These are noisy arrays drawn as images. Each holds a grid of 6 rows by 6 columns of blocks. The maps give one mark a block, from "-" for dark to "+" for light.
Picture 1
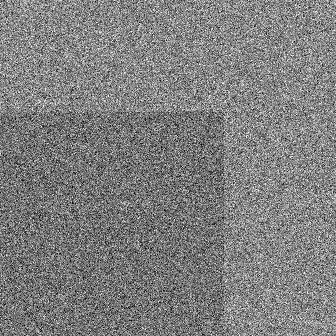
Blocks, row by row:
+ + + + + +
+ + + + + +
- - - - + +
- - - - + +
- - - - + +
- - - - + +
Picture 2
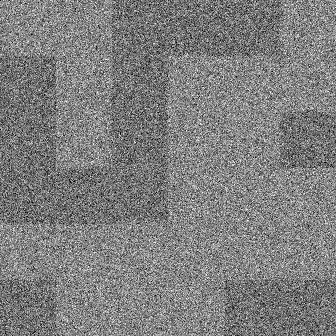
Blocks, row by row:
+ + - - - +
- + - + + +
- + - + + -
- - - + + +
+ + + + + +
- + + + - -
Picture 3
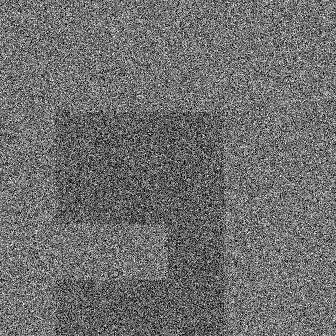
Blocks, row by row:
+ + + + + +
+ + + + + +
+ - - - + +
+ - - - + +
+ + + - + +
+ - - - + +
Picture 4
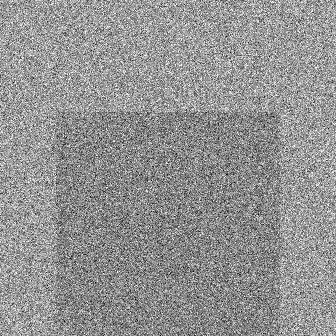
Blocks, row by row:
+ + + + + +
+ + + + + +
+ - - - - +
+ - - - - +
+ - - - - +
+ - - - - +
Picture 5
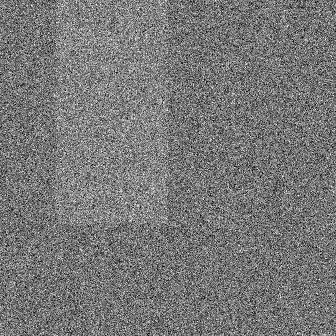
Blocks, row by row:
- + + - - -
- + + - - -
- + + - - -
- + + - - -
- - - - - -
- - - - - -
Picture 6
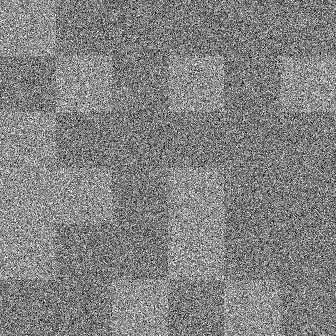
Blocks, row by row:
+ - - - - -
- + - + - +
+ - - - - -
+ + - + - -
+ - - + - -
- - + - + -
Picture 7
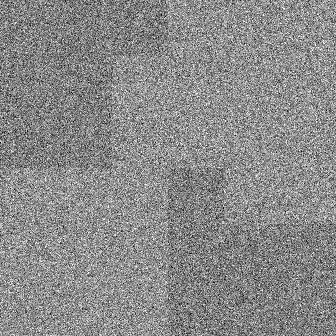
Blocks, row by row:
- - - + + +
- - + + + +
- - + + + +
+ + + - + +
+ + + - - -
+ + + - - -
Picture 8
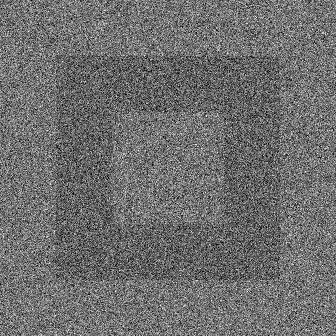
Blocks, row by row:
+ + + + + +
+ - - - - +
+ - + + - +
+ - + + - +
+ - - - - +
+ + + + + +
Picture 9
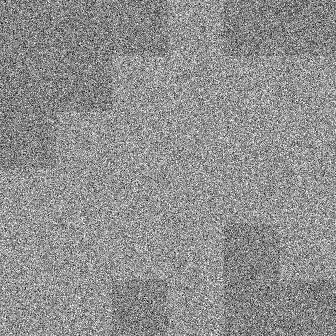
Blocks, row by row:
- - - + - -
- - + + + +
- + + + + +
+ + + + + +
+ + + + - +
+ + - + - -
